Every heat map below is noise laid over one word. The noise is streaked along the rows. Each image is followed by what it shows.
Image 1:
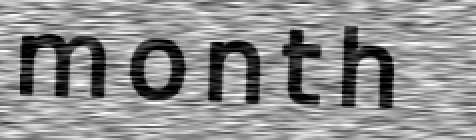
month
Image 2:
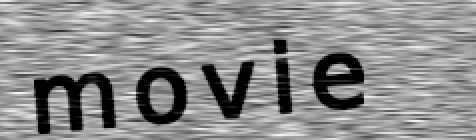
movie
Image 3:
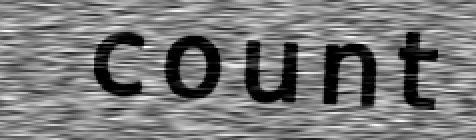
count
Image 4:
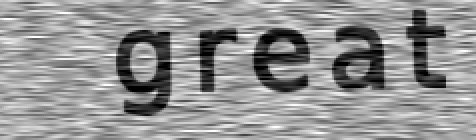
great
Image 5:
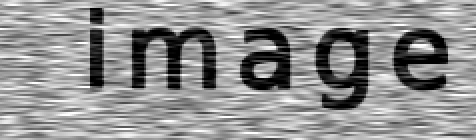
image
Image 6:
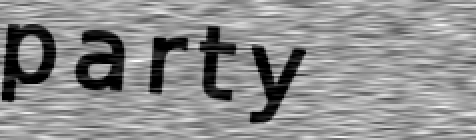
party
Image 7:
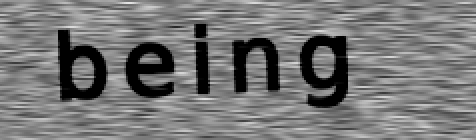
being
